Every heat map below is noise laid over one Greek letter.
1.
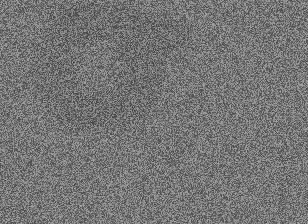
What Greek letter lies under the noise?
sigma
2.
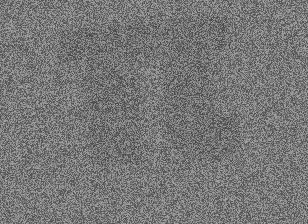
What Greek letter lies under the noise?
pi
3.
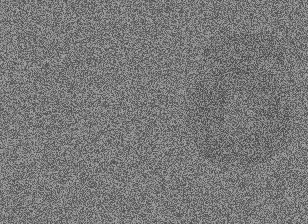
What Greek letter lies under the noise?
delta
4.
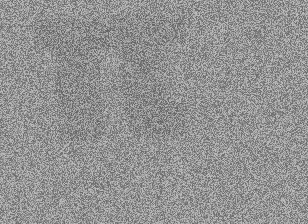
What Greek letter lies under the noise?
pi
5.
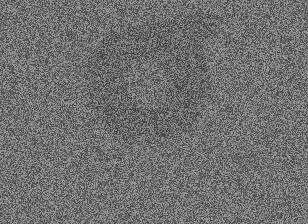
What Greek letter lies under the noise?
sigma
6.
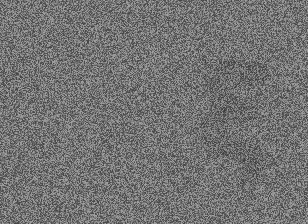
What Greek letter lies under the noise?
xi
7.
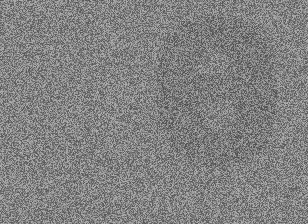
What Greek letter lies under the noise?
theta
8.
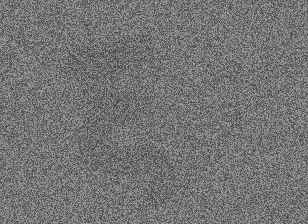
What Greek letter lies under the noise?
xi
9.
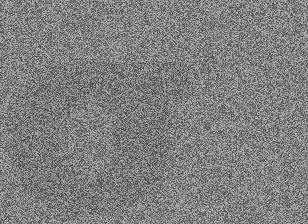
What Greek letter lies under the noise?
sigma
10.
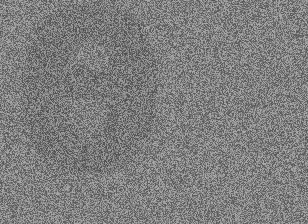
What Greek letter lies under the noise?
theta
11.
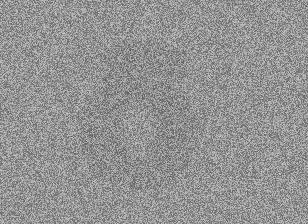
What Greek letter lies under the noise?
delta
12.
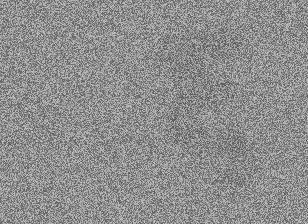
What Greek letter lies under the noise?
xi
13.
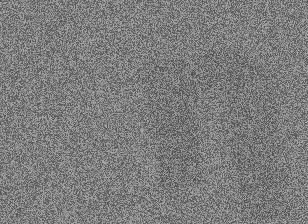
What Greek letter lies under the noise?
eta
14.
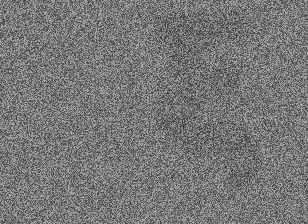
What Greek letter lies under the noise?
xi
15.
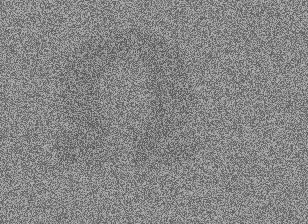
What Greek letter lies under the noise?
omega
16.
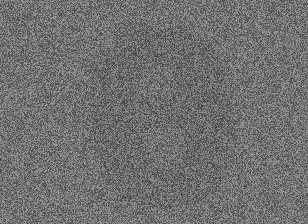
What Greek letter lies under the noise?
theta
